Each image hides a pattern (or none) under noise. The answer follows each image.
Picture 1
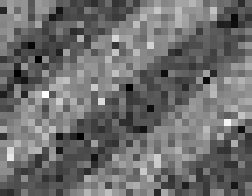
diagonal stripes
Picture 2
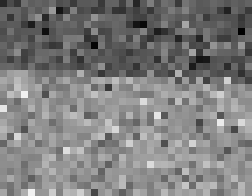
a sharp edge
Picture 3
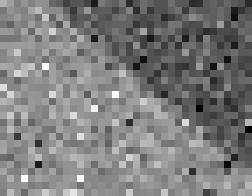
a sharp edge
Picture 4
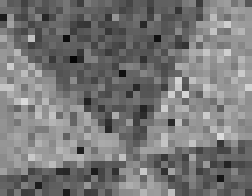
spokes from one point
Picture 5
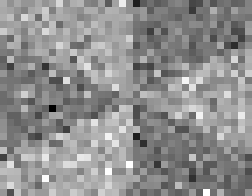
spokes from one point
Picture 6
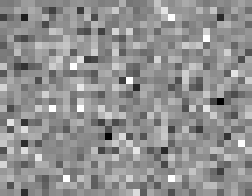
only noise
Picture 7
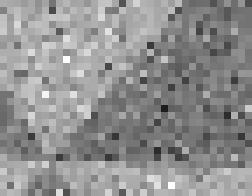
spokes from one point
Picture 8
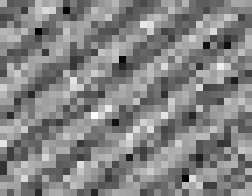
diagonal stripes
